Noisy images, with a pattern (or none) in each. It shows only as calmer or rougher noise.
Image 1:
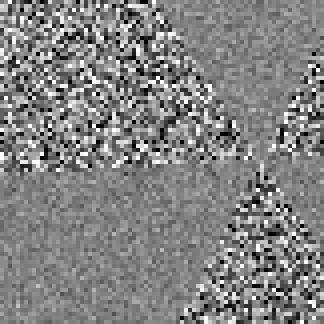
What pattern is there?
spokes from one point
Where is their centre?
middle right
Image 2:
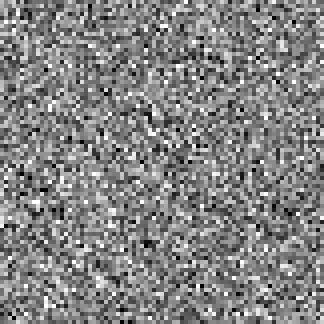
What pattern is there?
only noise
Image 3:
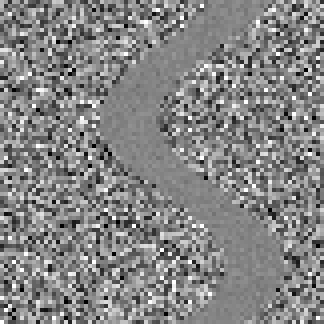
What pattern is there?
a wavy band
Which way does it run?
top to bottom
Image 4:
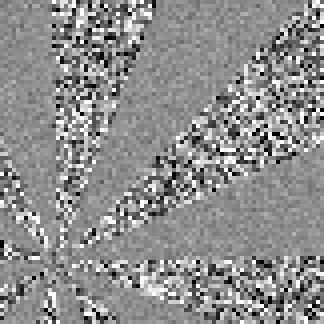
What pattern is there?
spokes from one point
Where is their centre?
bottom left
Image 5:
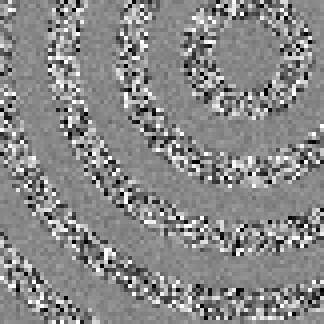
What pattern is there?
rings round one point
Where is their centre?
top right
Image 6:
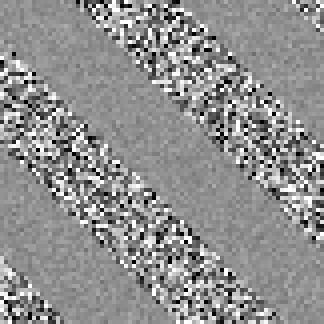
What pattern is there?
diagonal stripes
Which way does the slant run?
top left to bottom right
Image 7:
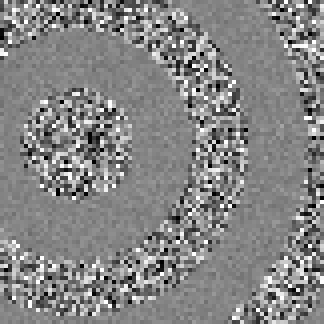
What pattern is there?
rings round one point
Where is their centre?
middle left
